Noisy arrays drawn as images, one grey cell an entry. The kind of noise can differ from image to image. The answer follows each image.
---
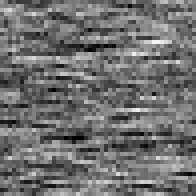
streaked along the rows
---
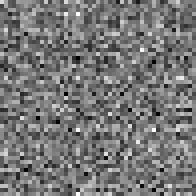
low rank plus noise
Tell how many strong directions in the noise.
two
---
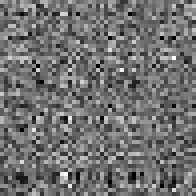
low rank plus noise
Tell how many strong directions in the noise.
two
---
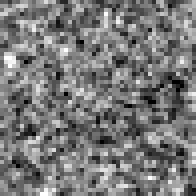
blotchy
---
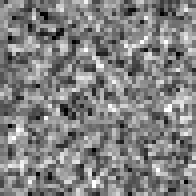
blotchy
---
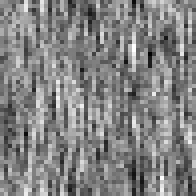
streaked along the columns
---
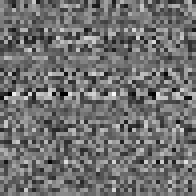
rows of uneven size
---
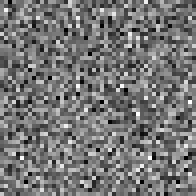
independent entries
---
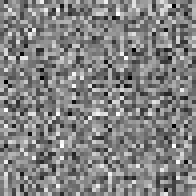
low rank plus noise
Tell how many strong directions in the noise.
three or four
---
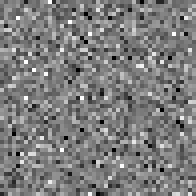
heavy tails
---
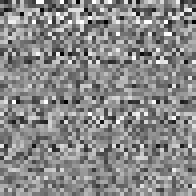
rows of uneven size
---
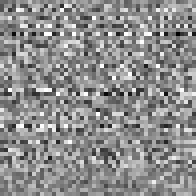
rows of uneven size
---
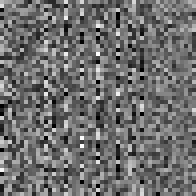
columns of uneven size
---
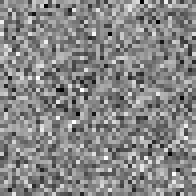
independent entries
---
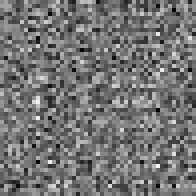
low rank plus noise
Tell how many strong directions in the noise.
three or four
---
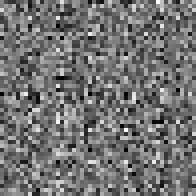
low rank plus noise
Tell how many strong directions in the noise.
three or four
